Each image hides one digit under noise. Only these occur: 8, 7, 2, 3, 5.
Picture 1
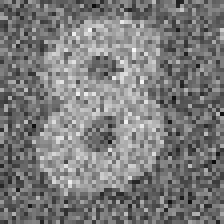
8
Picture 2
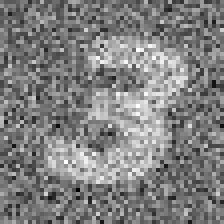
3
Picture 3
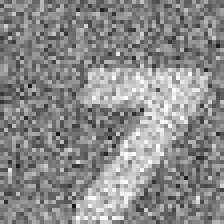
7
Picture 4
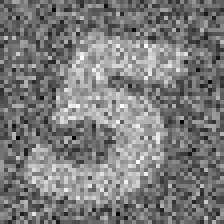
5
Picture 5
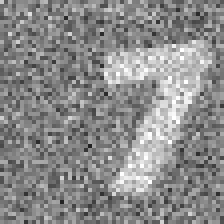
7
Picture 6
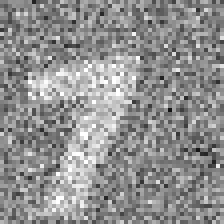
7
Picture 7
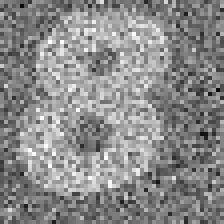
8
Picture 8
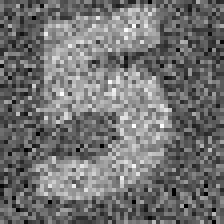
5
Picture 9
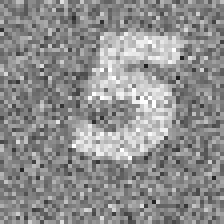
5
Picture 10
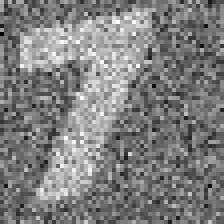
7
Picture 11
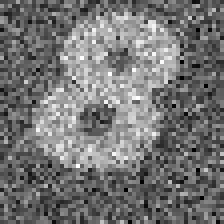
8
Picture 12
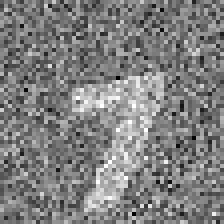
7
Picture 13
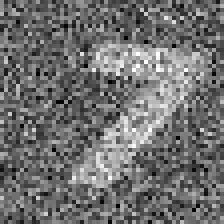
7
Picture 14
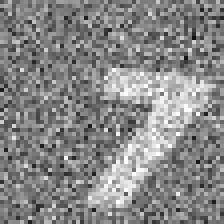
7
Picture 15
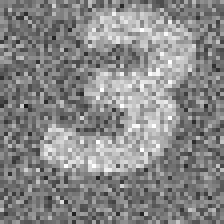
3
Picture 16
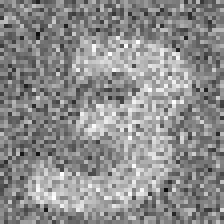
3
